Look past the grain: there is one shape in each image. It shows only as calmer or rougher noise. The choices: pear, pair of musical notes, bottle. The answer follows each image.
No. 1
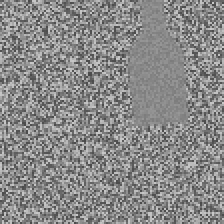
bottle
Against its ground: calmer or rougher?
calmer
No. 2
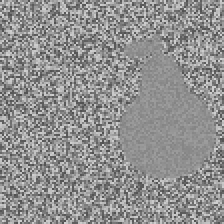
pear
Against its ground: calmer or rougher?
calmer
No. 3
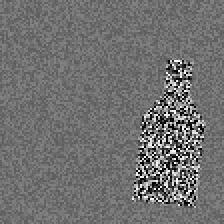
bottle
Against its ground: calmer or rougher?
rougher
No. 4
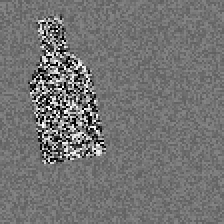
bottle
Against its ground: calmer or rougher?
rougher
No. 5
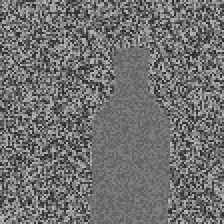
bottle
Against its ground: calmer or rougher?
calmer
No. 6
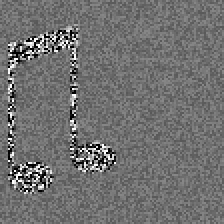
pair of musical notes
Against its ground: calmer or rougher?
rougher
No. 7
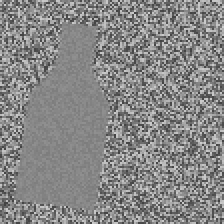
bottle
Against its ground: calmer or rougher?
calmer
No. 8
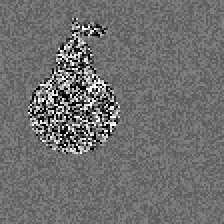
pear
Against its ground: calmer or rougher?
rougher
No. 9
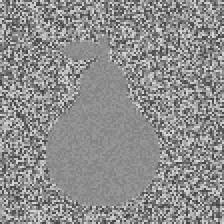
pear
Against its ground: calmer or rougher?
calmer
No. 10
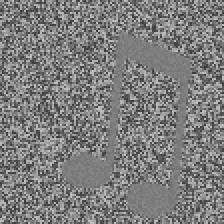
pair of musical notes
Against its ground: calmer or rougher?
calmer
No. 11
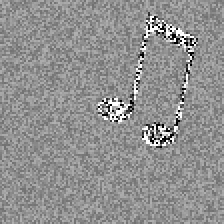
pair of musical notes
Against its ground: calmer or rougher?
rougher
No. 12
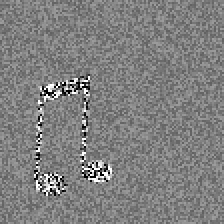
pair of musical notes
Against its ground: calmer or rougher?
rougher
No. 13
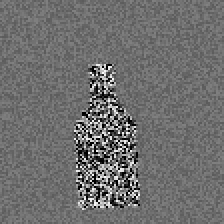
bottle
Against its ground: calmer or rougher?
rougher
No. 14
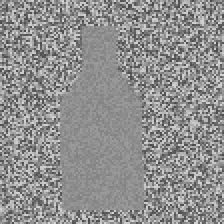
bottle
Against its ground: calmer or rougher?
calmer
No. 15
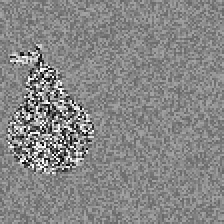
pear
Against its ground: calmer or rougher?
rougher
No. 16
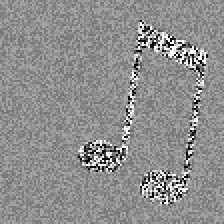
pair of musical notes
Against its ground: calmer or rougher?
rougher
